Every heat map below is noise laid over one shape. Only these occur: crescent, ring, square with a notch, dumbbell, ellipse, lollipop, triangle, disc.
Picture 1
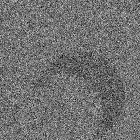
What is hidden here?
dark crescent
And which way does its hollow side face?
down and left
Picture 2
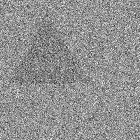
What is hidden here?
dark triangle
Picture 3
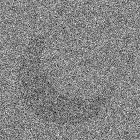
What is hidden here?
dark crescent
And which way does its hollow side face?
up and right
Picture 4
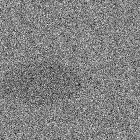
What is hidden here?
dark ellipse
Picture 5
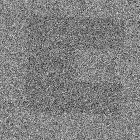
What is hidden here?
dark square with a notch
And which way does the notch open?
right
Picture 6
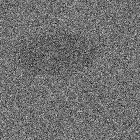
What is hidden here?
dark ellipse
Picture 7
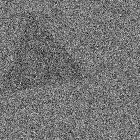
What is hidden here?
dark triangle
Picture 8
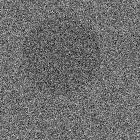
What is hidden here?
dark disc
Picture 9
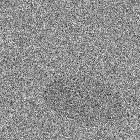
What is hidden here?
dark ellipse
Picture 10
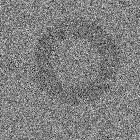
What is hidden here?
dark ring
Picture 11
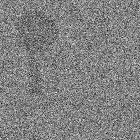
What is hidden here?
dark lollipop
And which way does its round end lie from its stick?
up
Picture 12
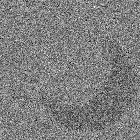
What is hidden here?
dark crescent
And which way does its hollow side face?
up and left
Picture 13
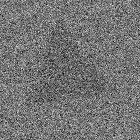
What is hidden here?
dark triangle
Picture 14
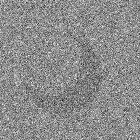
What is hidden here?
dark crescent
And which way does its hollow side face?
up and left
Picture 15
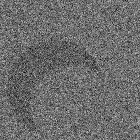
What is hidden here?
dark crescent
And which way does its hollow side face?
down and right
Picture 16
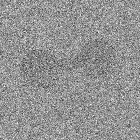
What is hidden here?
dark dumbbell
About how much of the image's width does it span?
two thirds
